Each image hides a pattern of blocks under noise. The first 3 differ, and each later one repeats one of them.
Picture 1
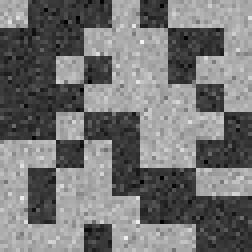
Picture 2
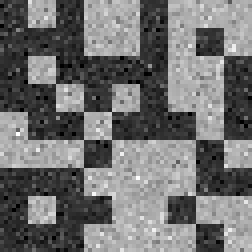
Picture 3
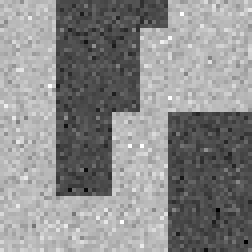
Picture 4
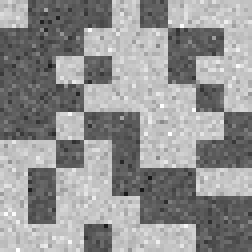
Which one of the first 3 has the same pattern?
1
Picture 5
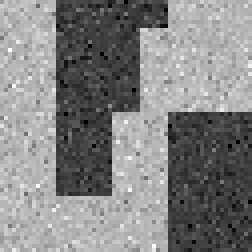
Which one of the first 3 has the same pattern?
3
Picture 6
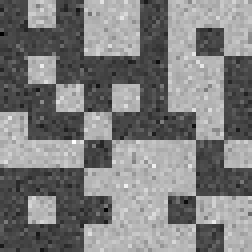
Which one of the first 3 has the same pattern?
2
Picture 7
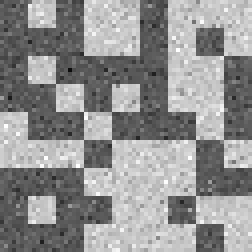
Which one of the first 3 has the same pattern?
2
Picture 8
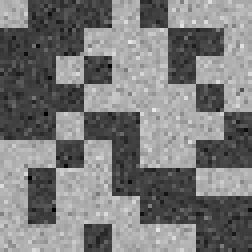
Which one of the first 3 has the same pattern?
1
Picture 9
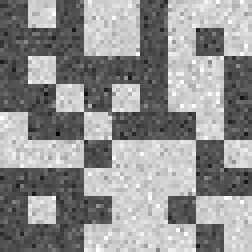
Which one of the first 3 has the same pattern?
2
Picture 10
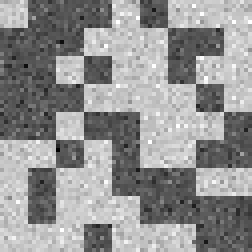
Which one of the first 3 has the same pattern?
1
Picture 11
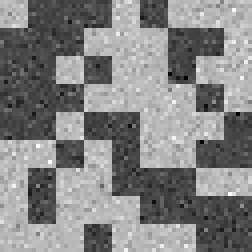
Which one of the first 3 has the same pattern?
1
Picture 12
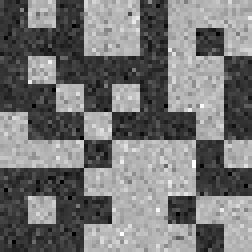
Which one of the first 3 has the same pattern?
2
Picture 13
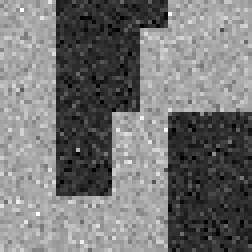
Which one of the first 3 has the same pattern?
3
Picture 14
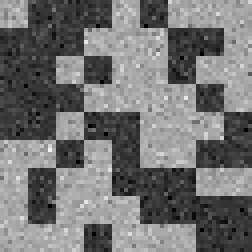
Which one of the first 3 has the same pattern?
1
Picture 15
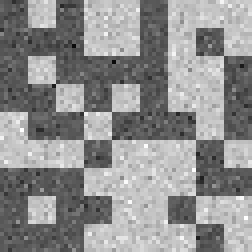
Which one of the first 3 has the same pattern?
2
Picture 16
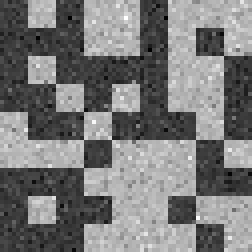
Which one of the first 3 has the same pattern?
2
